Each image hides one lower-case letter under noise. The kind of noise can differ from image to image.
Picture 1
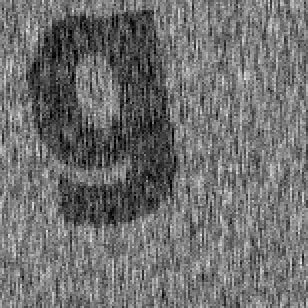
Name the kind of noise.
streaked along the columns
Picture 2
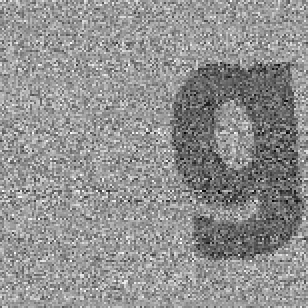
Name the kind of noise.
rows of uneven size
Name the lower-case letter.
g
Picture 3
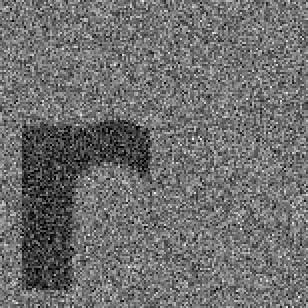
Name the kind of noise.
independent entries
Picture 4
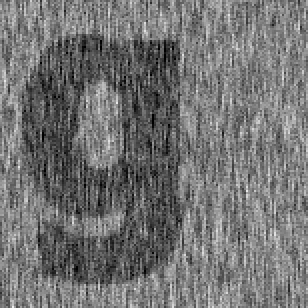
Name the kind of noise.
streaked along the columns
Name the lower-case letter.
g
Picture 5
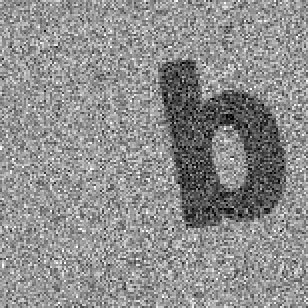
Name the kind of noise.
low rank plus noise
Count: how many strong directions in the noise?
three or four
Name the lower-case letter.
b
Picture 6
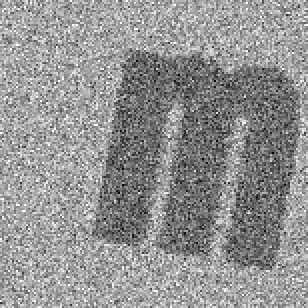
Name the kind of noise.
independent entries
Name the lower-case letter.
m
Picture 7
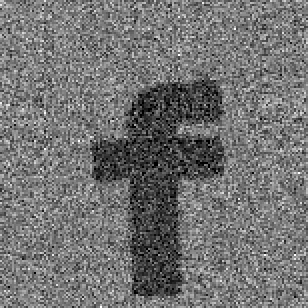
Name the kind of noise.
low rank plus noise
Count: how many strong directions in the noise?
three or four
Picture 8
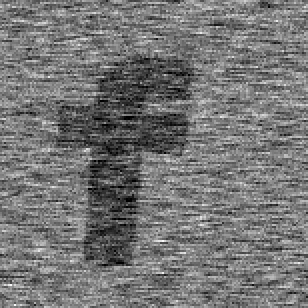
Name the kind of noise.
streaked along the rows
